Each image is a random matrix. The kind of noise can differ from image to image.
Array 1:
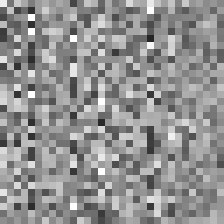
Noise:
columns of uneven size
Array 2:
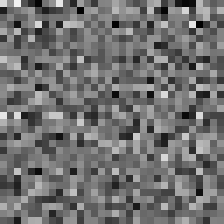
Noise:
low rank plus noise
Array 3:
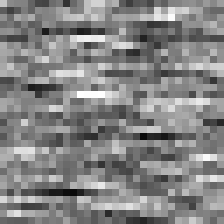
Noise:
streaked along the rows
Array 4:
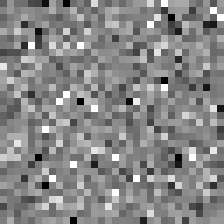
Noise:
heavy tails
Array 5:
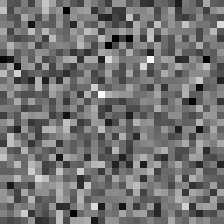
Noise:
independent entries
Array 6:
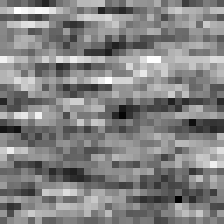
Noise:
streaked along the rows
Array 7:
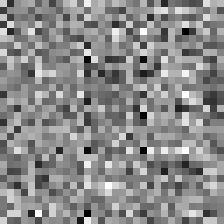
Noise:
low rank plus noise
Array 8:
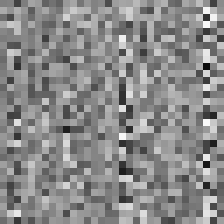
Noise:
columns of uneven size
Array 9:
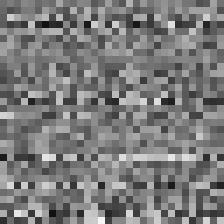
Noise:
rows of uneven size
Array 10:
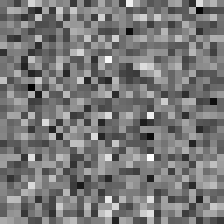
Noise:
low rank plus noise
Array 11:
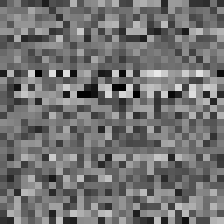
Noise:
rows of uneven size
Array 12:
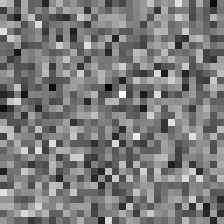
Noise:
independent entries
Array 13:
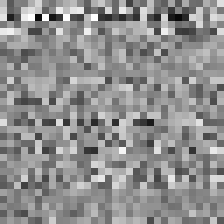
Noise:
rows of uneven size
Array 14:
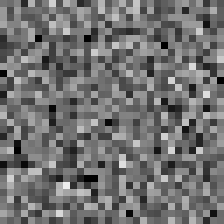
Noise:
independent entries
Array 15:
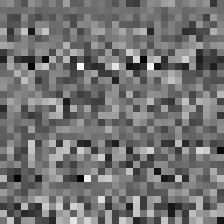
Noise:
rows of uneven size
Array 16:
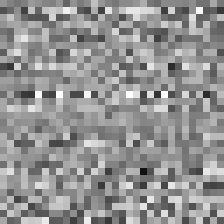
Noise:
rows of uneven size
